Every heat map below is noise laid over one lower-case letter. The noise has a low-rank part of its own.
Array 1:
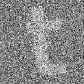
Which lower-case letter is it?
t
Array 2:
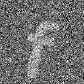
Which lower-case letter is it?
f
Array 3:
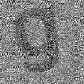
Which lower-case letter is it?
g
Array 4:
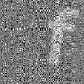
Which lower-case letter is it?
f
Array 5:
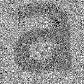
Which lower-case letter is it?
a
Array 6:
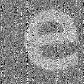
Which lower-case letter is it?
e
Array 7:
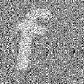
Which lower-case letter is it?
f
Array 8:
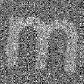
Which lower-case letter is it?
m
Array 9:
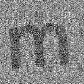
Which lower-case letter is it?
m
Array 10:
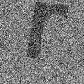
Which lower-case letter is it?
r
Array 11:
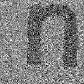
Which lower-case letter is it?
n
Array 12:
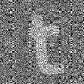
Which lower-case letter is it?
t
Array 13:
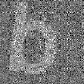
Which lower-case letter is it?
b
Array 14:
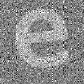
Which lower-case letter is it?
e
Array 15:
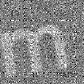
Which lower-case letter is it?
m
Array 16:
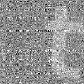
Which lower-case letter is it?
t
